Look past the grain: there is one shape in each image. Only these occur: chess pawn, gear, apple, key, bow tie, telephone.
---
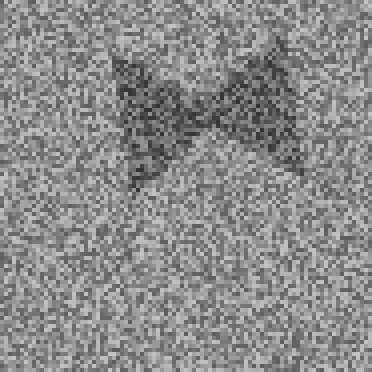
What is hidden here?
dark bow tie
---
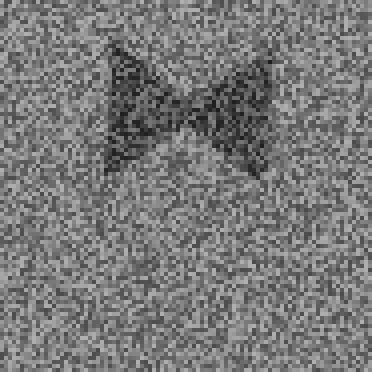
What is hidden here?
dark bow tie
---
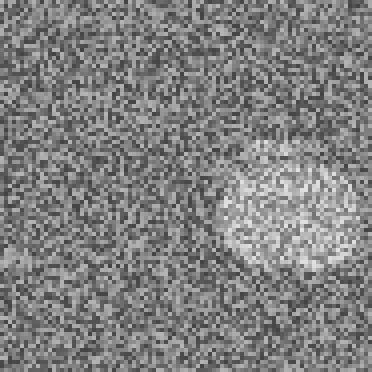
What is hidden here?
light apple, middle right
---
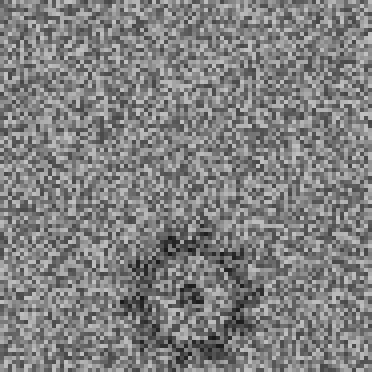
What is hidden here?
dark gear, bottom middle
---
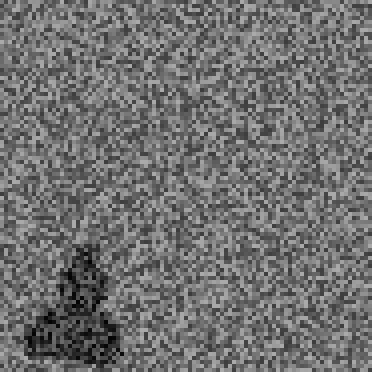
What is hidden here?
dark chess pawn, bottom left
